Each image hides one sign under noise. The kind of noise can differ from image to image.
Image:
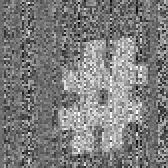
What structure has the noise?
columns of uneven size
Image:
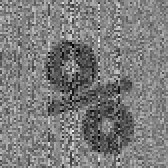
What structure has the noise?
columns of uneven size
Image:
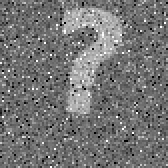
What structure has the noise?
heavy tails
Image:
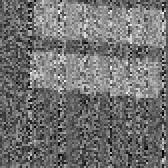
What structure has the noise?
columns of uneven size
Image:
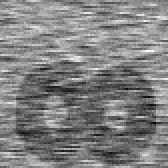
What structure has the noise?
streaked along the rows
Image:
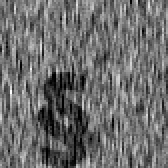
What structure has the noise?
streaked along the columns
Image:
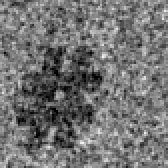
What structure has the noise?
blotchy
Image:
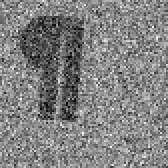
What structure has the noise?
independent entries
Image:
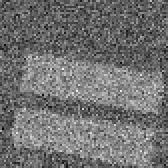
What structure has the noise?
independent entries
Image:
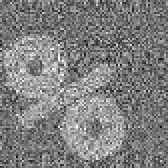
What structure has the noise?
low rank plus noise
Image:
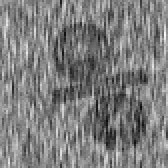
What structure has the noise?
streaked along the columns
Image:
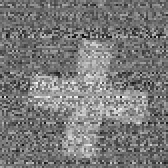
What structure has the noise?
rows of uneven size
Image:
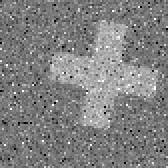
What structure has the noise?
heavy tails
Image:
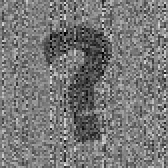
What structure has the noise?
columns of uneven size
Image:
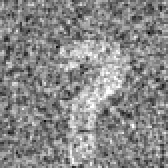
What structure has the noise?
blotchy
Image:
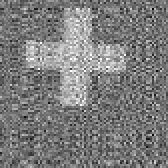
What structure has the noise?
low rank plus noise
